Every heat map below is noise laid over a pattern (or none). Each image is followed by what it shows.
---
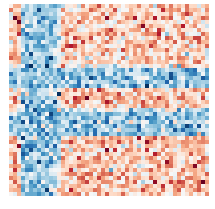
bands of rows crossing bands of columns
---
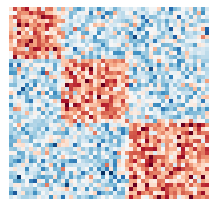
blocks along the diagonal
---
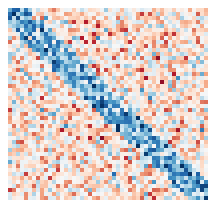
a diagonal band
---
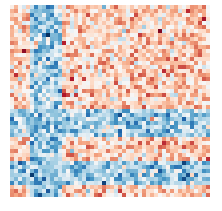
bands of rows crossing bands of columns
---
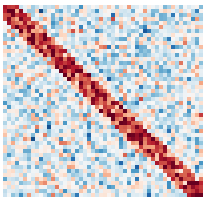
a diagonal band
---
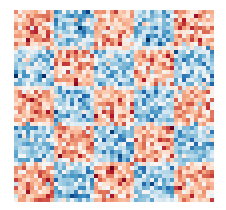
a checkerboard
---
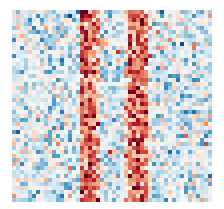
bands of columns
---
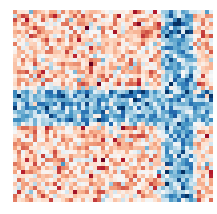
bands of rows crossing bands of columns
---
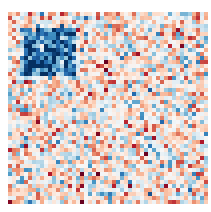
one block
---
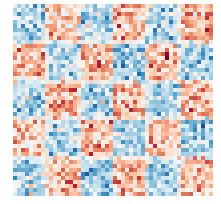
a checkerboard
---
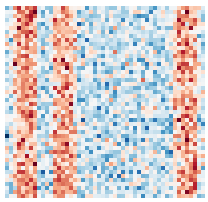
bands of columns
